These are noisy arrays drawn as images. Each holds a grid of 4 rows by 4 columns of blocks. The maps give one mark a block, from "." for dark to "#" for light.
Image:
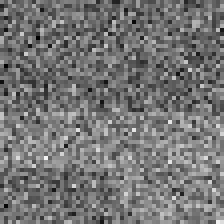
....
....
####
..##
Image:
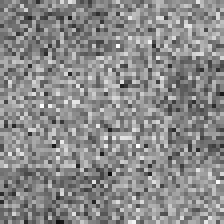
..##
###.
###.
..##
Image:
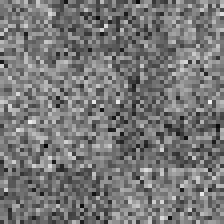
#..#
##.#
##..
..##
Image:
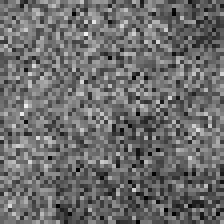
###.
####
##.#
#...
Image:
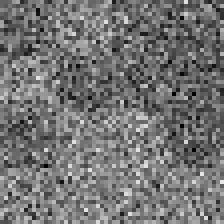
.#..
#...
.##.
####
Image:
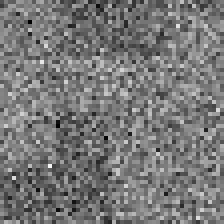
#..#
####
#.##
..##
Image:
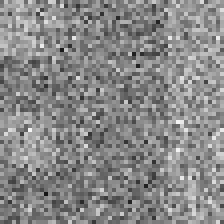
#..#
...#
#..#
...#
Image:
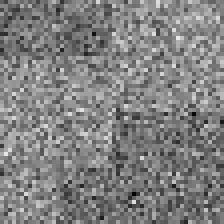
..##
####
##..
#...
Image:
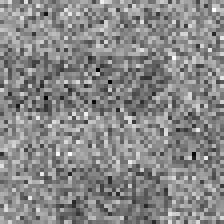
####
...#
###.
#..#
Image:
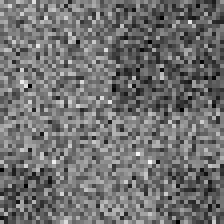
##..
##..
####
.##.
